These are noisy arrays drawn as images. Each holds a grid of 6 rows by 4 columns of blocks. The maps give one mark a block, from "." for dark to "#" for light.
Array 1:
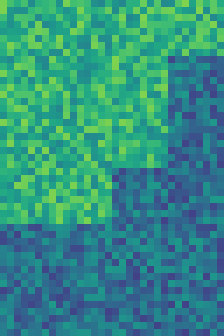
# # # #
# # # .
# # # .
# # . .
. . . .
. . . .
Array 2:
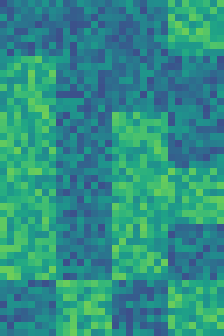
. . . #
# . . .
# . # .
# . # #
# . # .
. # . #
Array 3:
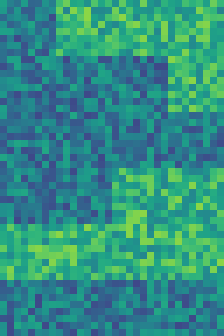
. # # #
. . . #
. . . .
. . # #
# # # #
. . . .
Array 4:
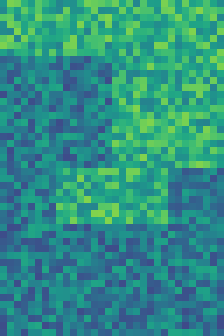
# # # #
. . # #
. . # #
. # # .
. . . .
. . . .
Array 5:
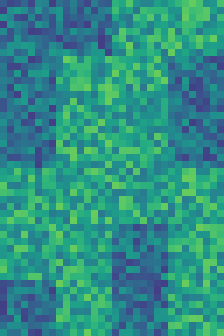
. . # #
. # # .
. # # .
# # # #
# # . #
. # . #
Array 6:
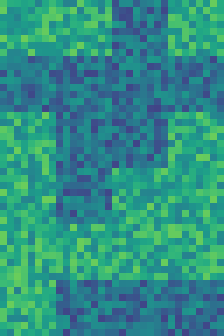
# # . #
. . . .
# . . #
# . # #
# # # #
# . . .
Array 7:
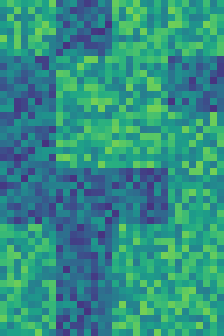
# . # #
. # # .
. # # #
. . . #
# . # #
# . # #
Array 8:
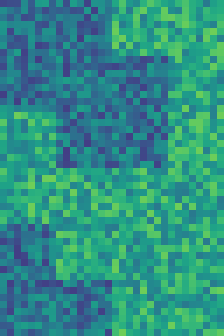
. . # #
. . . #
# . . #
# # # #
. # # #
. . # #
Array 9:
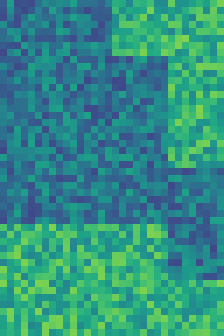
. . # #
. . . #
. . . #
. . . .
# # # .
# # # #
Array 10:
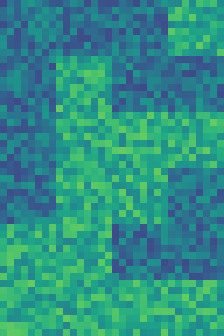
. . . #
. # . .
. # # #
. # # .
# # . .
# # # #
